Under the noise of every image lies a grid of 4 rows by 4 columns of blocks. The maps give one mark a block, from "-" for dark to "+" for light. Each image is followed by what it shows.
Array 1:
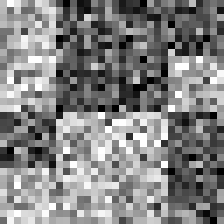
+ - - -
+ - - +
- + + -
+ + + -
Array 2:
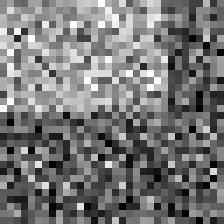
+ + + -
+ + + -
- - - -
- - - -
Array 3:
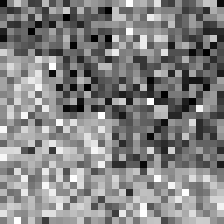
- - + -
+ - - -
+ + - -
+ + + +
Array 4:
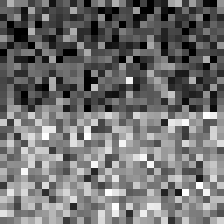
- - - -
- - - -
+ + + +
+ + + +
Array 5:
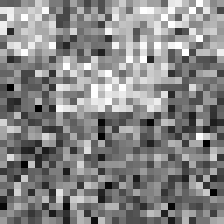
+ - + +
- + + -
- - - -
- - - -
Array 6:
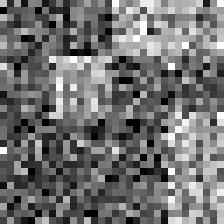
- - + +
- + - -
- - - +
- - - +
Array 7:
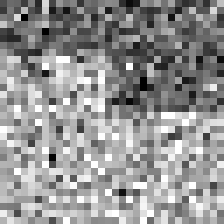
- - - -
+ + - -
+ + + +
+ + + +
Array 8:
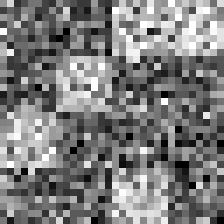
- - + +
- + - -
+ - - -
- - + -
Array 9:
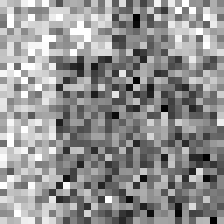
+ + - +
+ - - -
+ - - -
+ - - -
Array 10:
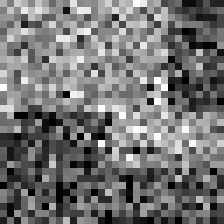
+ + + -
+ + + -
- - + +
- - - -
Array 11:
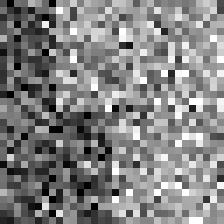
- + + +
- + + +
- - + +
- - + +
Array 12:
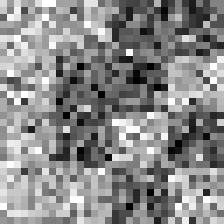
+ + - -
+ - - +
+ - + -
+ + - +
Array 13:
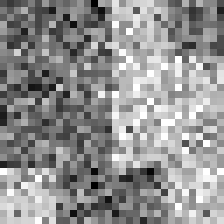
- - + -
- - + +
- - + +
+ - - +
